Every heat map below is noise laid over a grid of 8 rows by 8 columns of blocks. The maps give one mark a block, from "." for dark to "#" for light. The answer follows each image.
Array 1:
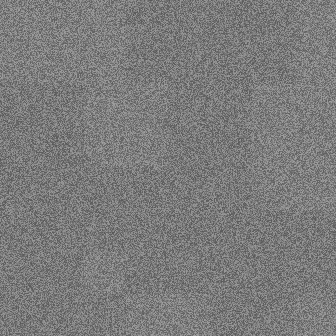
# # # . . . . #
# # # . . . . #
. . # # . . # #
. . # # . . # #
. . . . . . # #
. . . . . . . .
. . # . . . . .
. . . # # . . #
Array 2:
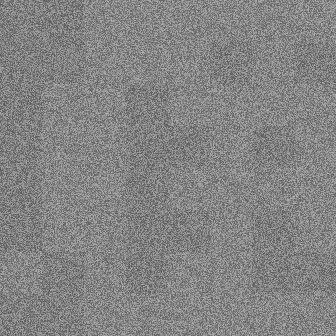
. . # # # # # #
. . # # # . # .
. # # . # # # #
. # # . . # . #
. # # . # # # #
. # # . . # . #
# . # . # # . .
. . # # # # # #
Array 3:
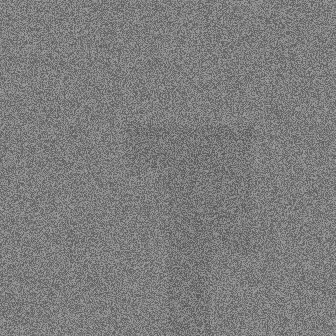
# # # # # # # #
# # # # # # # #
# # # # # # # #
# # # . . . # #
# # # # . . # #
# # # # . . # #
# # # # . # # #
# # # # . # # #
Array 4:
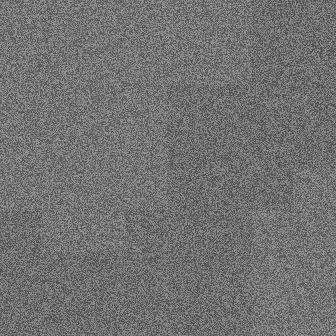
# # # # # # . .
# # # # # # . .
# # # # . . . .
# # # # . . . .
# # # # . . . #
. # # . . . # #
. . . . . . # #
. . . . . . # #
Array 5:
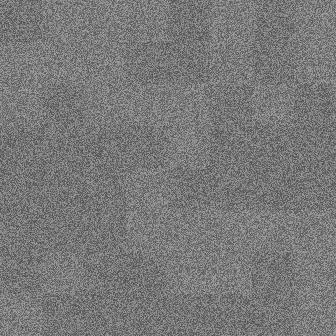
. # # # . # . #
# # # . . # . #
# . # # # . # .
. . . . # . . .
. . . # . . . .
. . . # # # # #
. # . . # # . #
# . . . . . . #
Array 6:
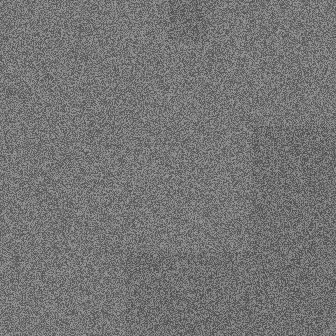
# # # # . # # #
# # # # # # # #
# # # # # # # #
# # # # # # . .
# # # # # # . .
# # # # # # . .
# # # . . . . .
# # # . . . . .
